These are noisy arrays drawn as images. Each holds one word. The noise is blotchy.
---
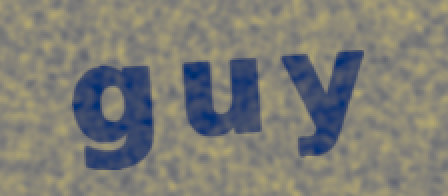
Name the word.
guy
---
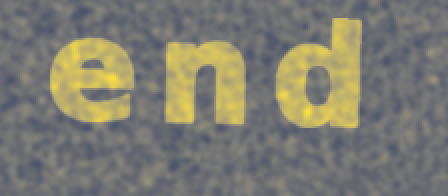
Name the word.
end
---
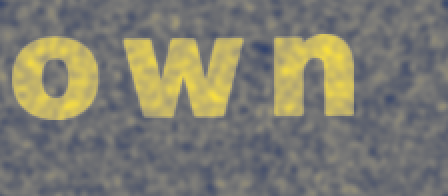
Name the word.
own
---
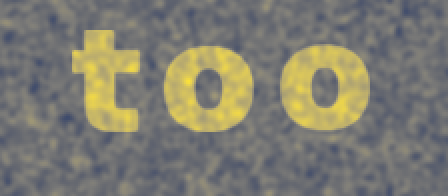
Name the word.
too
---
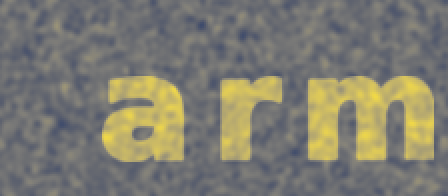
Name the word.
arm
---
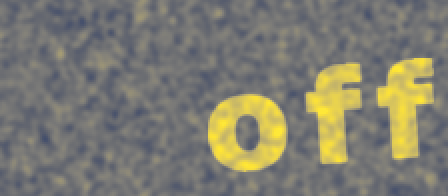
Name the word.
off
